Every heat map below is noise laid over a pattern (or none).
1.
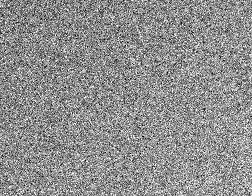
a smooth slope
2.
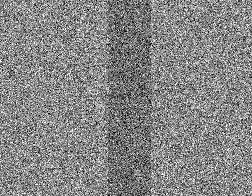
one vertical stripe
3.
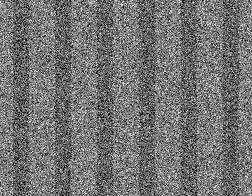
vertical stripes
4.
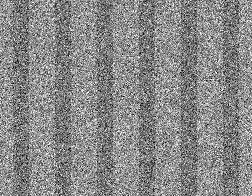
vertical stripes
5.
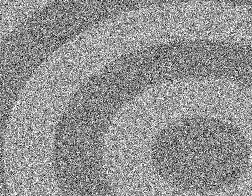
rings round one point
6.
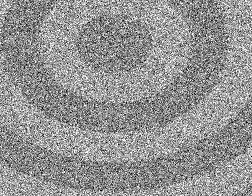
rings round one point
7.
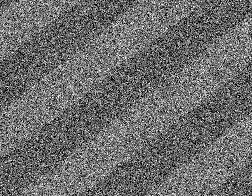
diagonal stripes
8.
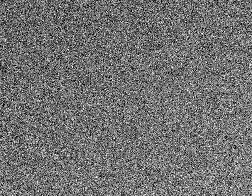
a smooth slope
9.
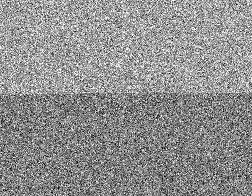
a sharp edge
